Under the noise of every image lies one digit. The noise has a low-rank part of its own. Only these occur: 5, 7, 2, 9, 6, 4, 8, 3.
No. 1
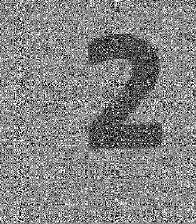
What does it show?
dark 2
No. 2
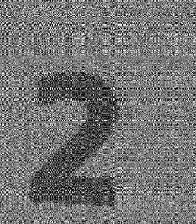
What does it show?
dark 2
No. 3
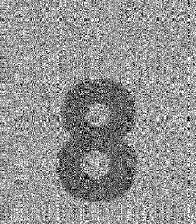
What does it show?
dark 8
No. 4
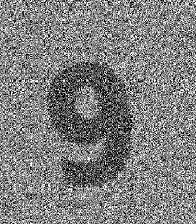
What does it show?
dark 9
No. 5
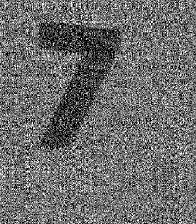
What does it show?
dark 7
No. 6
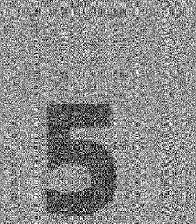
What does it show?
dark 5
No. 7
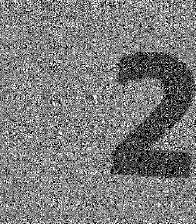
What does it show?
dark 2
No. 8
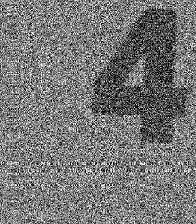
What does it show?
dark 4
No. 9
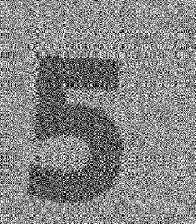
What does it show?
dark 5
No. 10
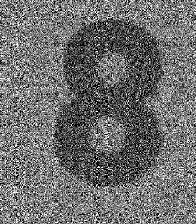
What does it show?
dark 8
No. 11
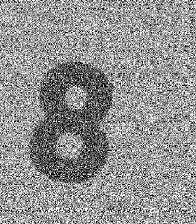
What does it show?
dark 8
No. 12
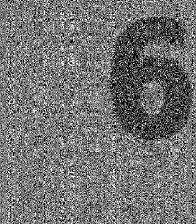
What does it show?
dark 6
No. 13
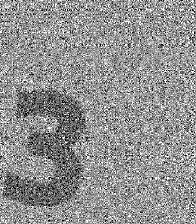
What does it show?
dark 3
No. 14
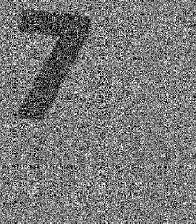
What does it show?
dark 7
